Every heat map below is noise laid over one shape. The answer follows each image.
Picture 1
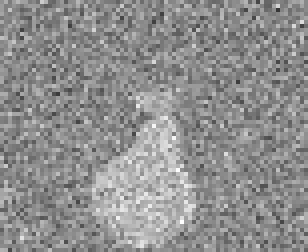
pear
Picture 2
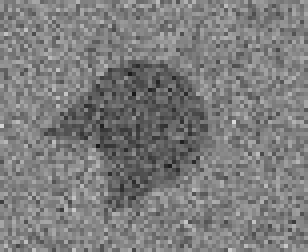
cat's head
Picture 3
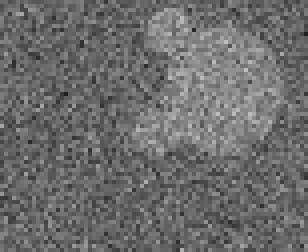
bear's head
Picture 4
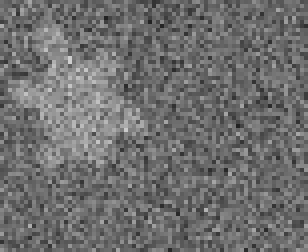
turtle
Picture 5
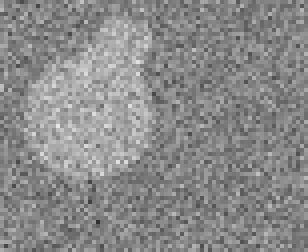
light bulb
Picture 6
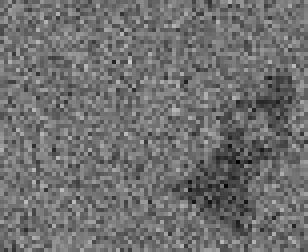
chess bishop
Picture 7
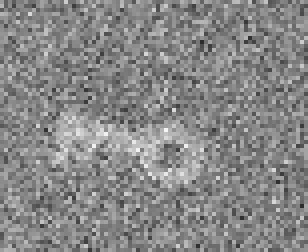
key
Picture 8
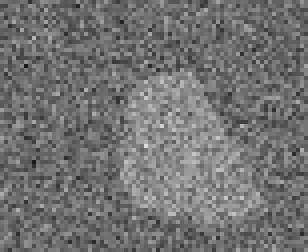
cloud
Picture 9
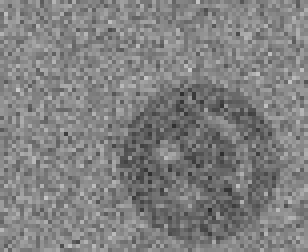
smiling face
